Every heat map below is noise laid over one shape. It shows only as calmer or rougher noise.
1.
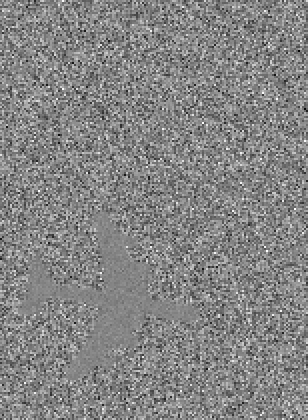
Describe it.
calm airplane
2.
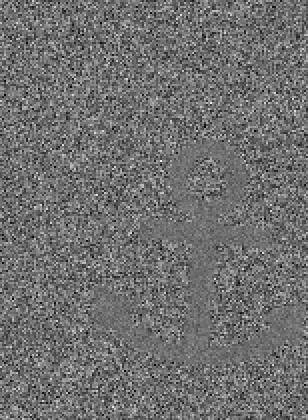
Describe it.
calm anchor
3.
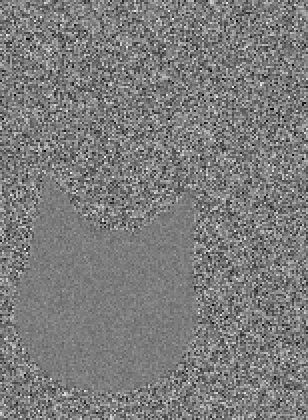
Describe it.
calm cat's head
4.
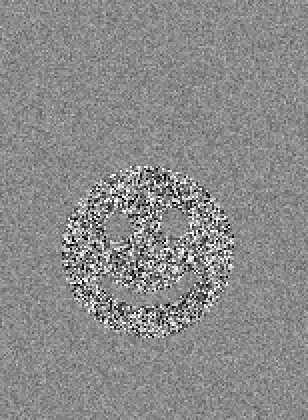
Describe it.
rough smiling face
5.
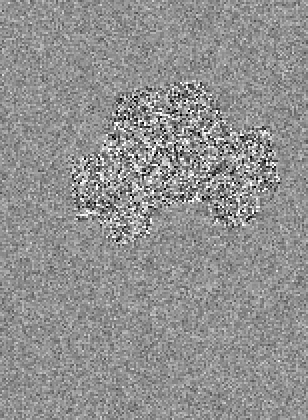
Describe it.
rough car
